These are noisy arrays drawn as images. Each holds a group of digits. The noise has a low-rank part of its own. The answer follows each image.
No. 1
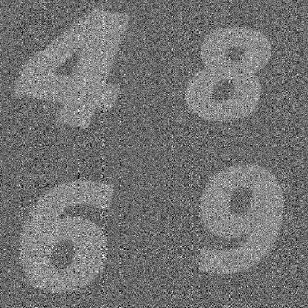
top left: 4; top right: 8; bottom left: 6; bottom right: 9
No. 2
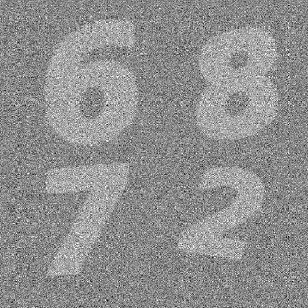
top left: 6; top right: 8; bottom left: 7; bottom right: 2
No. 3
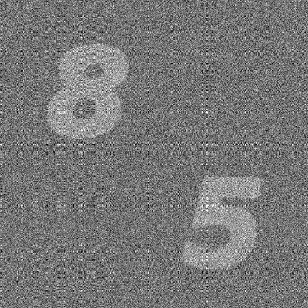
top left: 8; bottom right: 5
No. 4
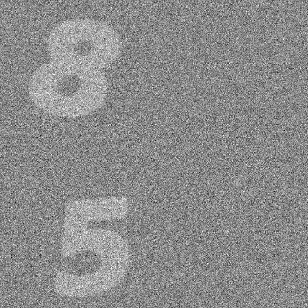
top left: 8; bottom left: 5
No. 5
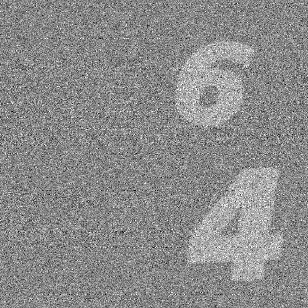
top right: 6; bottom right: 4
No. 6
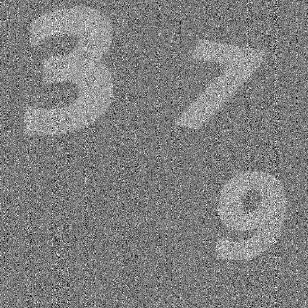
top left: 3; top right: 7; bottom right: 9
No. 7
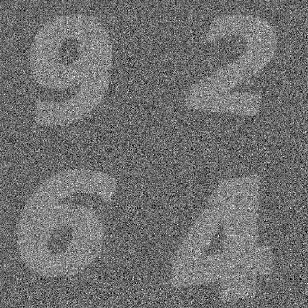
top left: 9; top right: 2; bottom left: 6; bottom right: 4
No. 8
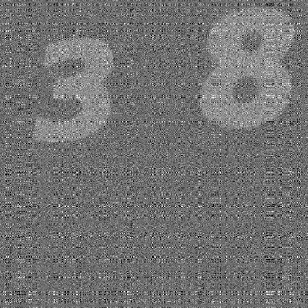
top left: 3; top right: 8
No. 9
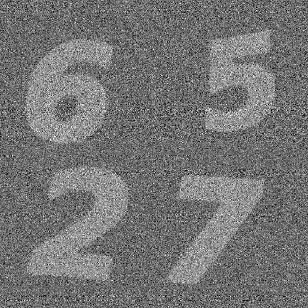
top left: 6; top right: 5; bottom left: 2; bottom right: 7
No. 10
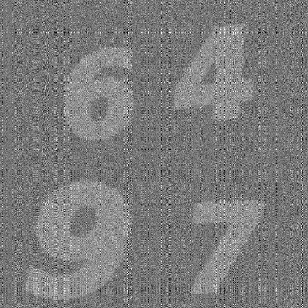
top left: 6; top right: 4; bottom left: 9; bottom right: 7
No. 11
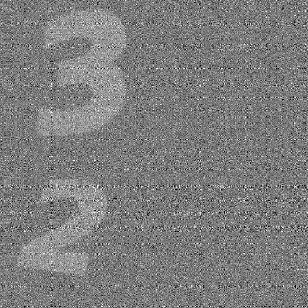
top left: 3; bottom left: 2
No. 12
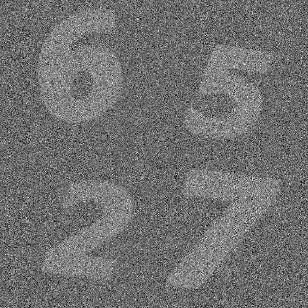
top left: 6; top right: 5; bottom left: 2; bottom right: 7
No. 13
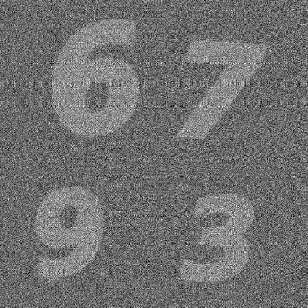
top left: 6; top right: 7; bottom left: 9; bottom right: 3
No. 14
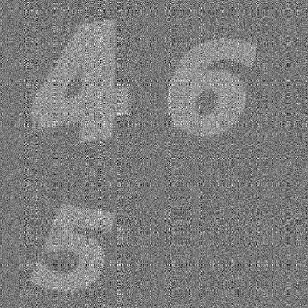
top left: 4; top right: 6; bottom left: 5
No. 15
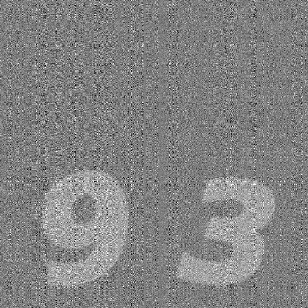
bottom left: 9; bottom right: 3
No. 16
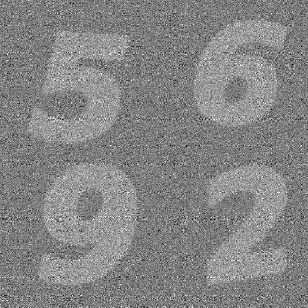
top left: 5; top right: 6; bottom left: 9; bottom right: 2
